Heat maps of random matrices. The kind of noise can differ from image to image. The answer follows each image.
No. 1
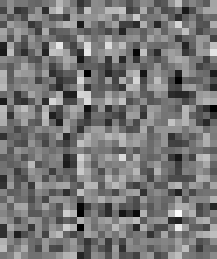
low rank plus noise
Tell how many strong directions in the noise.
two
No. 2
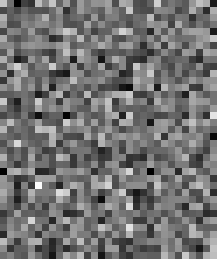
low rank plus noise
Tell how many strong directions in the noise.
five to eight
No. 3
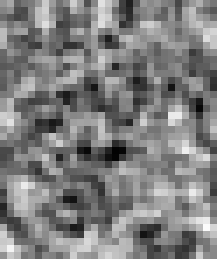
blotchy
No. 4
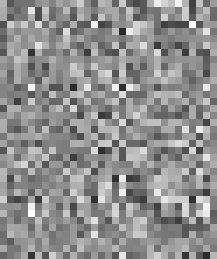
low rank plus noise
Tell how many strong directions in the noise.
two
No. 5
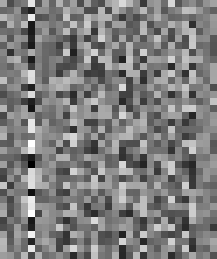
columns of uneven size
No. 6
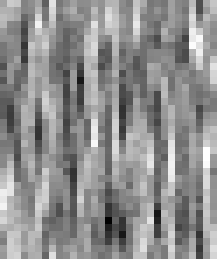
streaked along the columns
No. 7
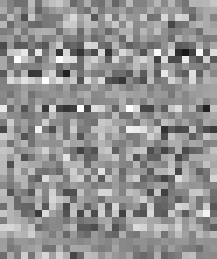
rows of uneven size
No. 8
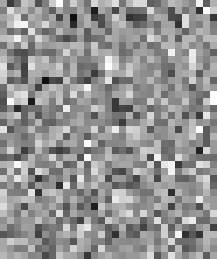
low rank plus noise
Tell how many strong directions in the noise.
five to eight
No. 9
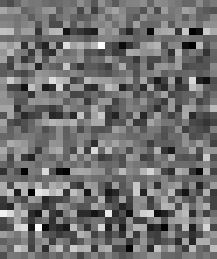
rows of uneven size
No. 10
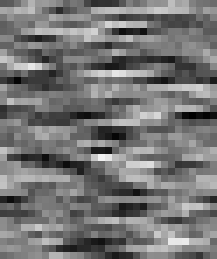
streaked along the rows
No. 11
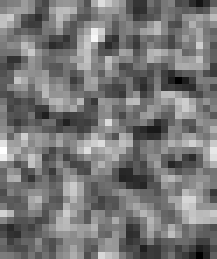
blotchy
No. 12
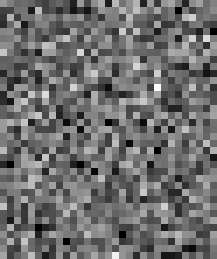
independent entries
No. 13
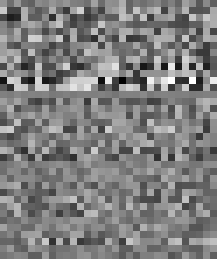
rows of uneven size
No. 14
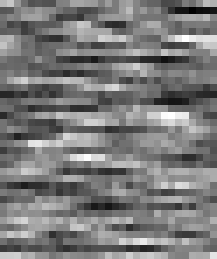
streaked along the rows
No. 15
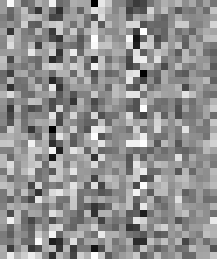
columns of uneven size
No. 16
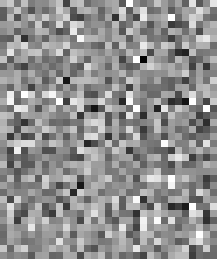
low rank plus noise
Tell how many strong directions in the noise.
three or four
